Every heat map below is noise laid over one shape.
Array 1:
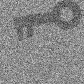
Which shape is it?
key
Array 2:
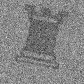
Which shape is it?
chess rook
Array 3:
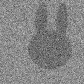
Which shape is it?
rabbit's head
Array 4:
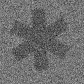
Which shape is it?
asterisk
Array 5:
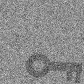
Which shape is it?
key
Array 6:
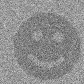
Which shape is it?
smiling face
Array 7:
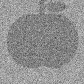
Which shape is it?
apple
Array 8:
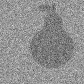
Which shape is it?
pear
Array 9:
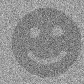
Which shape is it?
smiling face
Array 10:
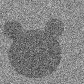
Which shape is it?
bear's head
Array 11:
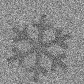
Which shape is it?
snowflake
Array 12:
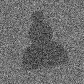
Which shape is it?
chess pawn
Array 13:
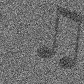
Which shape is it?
pair of musical notes
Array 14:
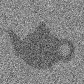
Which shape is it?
teapot
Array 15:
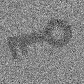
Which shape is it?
key
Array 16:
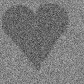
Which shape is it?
heart
